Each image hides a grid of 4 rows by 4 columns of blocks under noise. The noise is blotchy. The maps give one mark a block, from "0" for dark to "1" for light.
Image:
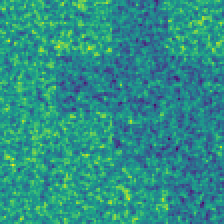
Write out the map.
1 1 0 1
1 0 0 0
1 1 0 0
1 1 1 0
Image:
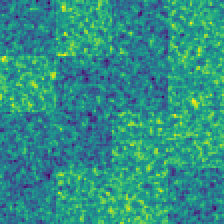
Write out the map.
0 1 0 1
1 0 0 1
0 0 1 1
0 1 1 0
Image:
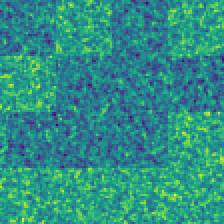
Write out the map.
0 1 0 1
1 0 0 0
0 0 0 1
1 1 1 1
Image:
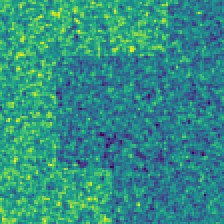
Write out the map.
1 1 1 0
1 0 0 0
1 0 0 0
1 1 0 0
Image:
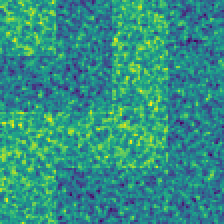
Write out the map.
1 0 1 0
0 0 1 0
1 1 1 0
1 0 0 0
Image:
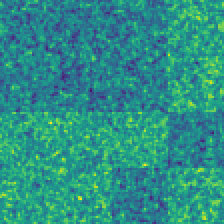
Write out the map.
0 0 0 1
0 0 0 1
1 1 1 0
1 1 0 1
